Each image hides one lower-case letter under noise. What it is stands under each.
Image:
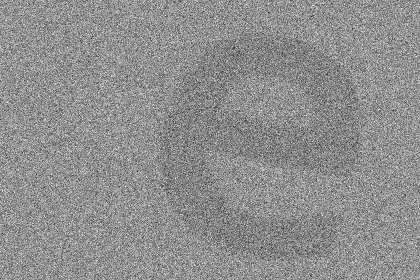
e
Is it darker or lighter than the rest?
darker
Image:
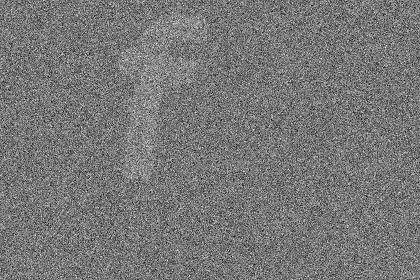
f
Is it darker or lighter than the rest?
lighter
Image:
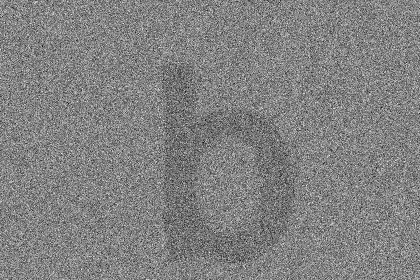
b
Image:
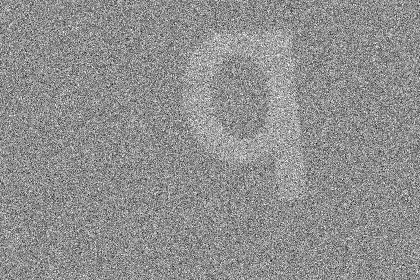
q
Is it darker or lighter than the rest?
lighter
